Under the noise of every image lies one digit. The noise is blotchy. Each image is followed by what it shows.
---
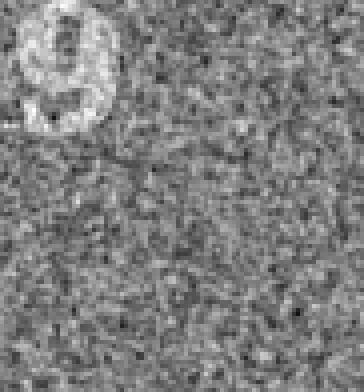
9
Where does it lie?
top left
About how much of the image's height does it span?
a third
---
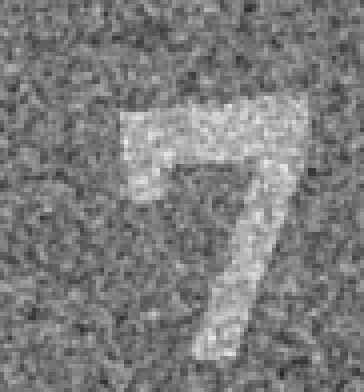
7
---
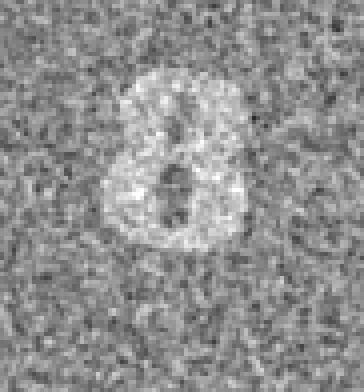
8
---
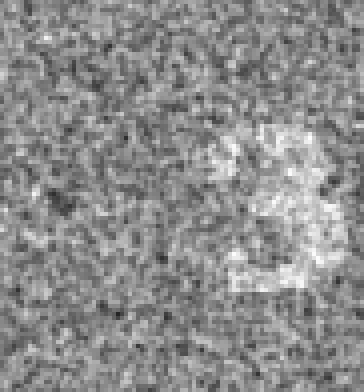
3
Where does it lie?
middle right
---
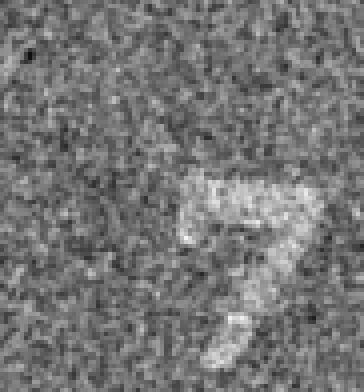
7
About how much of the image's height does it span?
half
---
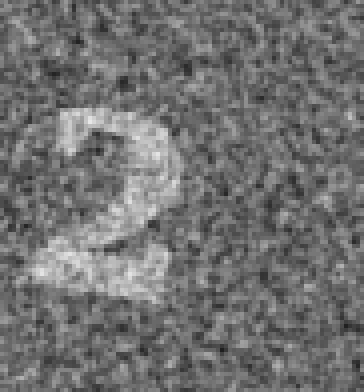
2
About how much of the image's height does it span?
half
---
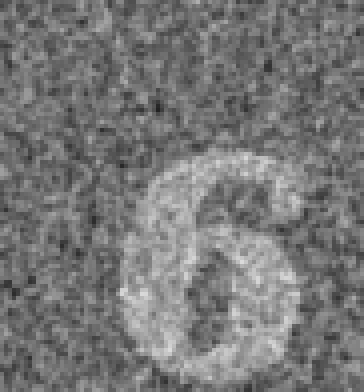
6
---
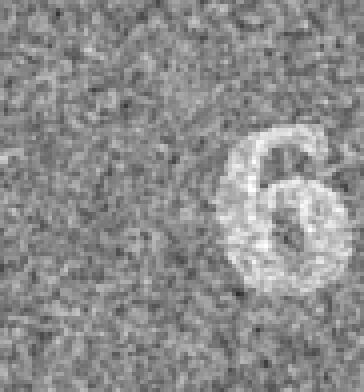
6
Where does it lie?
middle right
